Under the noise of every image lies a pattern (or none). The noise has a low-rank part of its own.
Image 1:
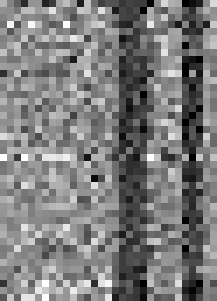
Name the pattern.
bands of columns
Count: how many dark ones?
2
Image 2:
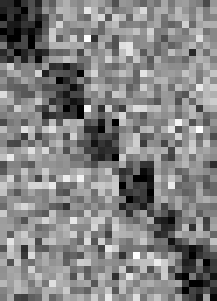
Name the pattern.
blocks along the diagonal
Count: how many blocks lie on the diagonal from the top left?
6
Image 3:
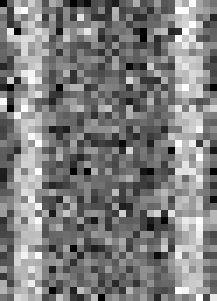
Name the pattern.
bands of columns
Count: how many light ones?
2
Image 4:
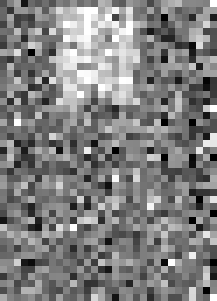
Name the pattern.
one block
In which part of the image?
top middle
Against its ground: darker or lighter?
lighter
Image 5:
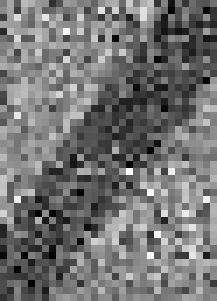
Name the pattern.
a diagonal band
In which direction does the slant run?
bottom left to top right
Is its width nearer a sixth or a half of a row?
a half
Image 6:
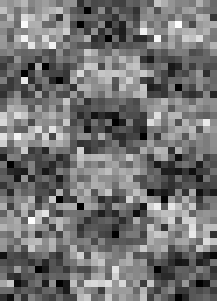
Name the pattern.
a checkerboard
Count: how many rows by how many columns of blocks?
6 by 3
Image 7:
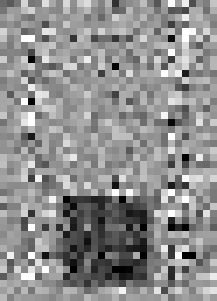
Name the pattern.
one block
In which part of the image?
bottom middle
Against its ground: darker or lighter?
darker
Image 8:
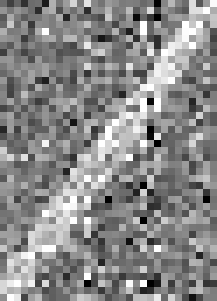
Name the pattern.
a diagonal band
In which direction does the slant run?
bottom left to top right
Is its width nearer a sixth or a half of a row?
a sixth
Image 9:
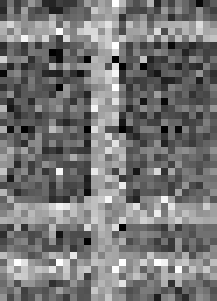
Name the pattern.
bands of rows crossing bands of columns
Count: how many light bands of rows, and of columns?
3 and 1
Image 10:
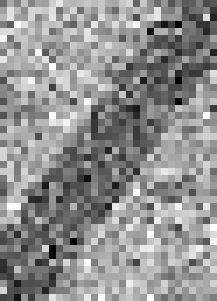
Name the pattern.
a diagonal band
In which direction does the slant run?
bottom left to top right
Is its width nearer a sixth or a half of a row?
a half
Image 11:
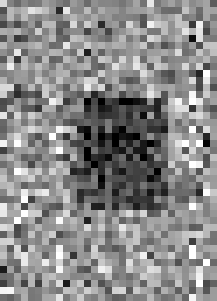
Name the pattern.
one block
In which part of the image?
centre
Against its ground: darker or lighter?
darker
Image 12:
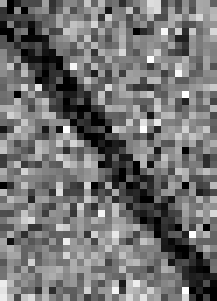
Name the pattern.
a diagonal band
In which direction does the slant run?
top left to bottom right
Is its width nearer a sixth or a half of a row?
a sixth
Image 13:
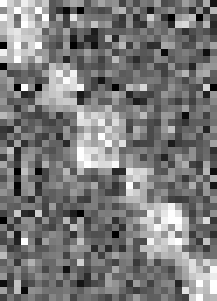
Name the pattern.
blocks along the diagonal
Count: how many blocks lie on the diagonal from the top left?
6
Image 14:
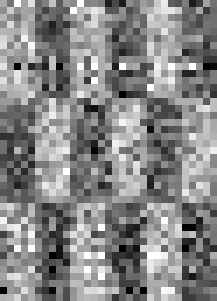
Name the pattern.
a checkerboard
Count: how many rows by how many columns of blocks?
3 by 6
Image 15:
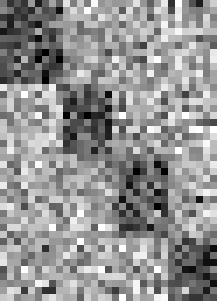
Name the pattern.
blocks along the diagonal
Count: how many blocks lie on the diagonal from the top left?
4
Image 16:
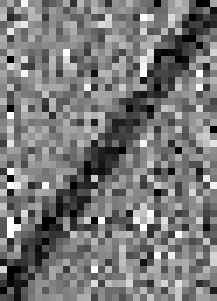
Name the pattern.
a diagonal band
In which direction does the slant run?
bottom left to top right
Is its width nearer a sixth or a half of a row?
a sixth
